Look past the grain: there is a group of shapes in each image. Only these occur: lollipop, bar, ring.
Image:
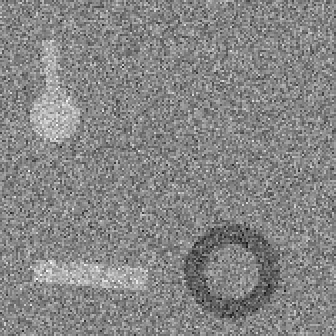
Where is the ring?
bottom right
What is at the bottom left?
bar
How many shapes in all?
3
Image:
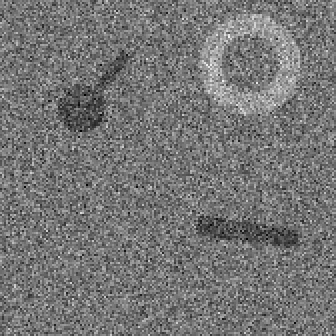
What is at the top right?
ring
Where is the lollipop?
top left
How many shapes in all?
3
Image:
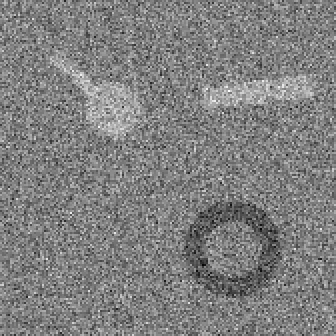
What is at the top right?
bar
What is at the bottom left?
nothing
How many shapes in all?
3
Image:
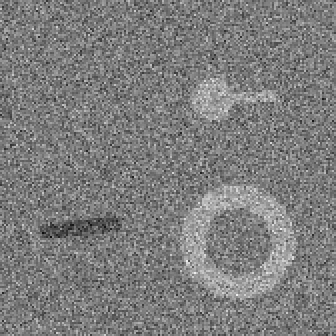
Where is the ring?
bottom right
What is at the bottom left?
bar
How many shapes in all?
3
